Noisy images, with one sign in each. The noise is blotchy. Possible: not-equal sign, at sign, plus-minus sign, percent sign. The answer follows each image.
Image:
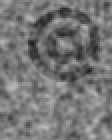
dark at sign
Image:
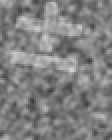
light plus-minus sign
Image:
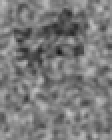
dark not-equal sign
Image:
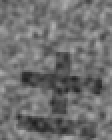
dark plus-minus sign
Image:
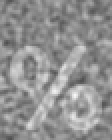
light percent sign
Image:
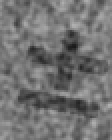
dark plus-minus sign
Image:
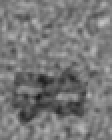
dark not-equal sign
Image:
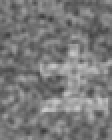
light plus-minus sign
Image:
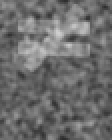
light not-equal sign
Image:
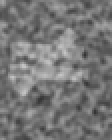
light not-equal sign
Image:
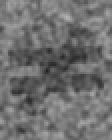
dark not-equal sign
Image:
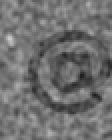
dark at sign
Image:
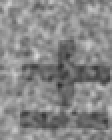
dark plus-minus sign
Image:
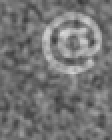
light at sign
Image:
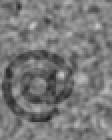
dark at sign
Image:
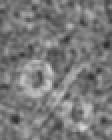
light percent sign
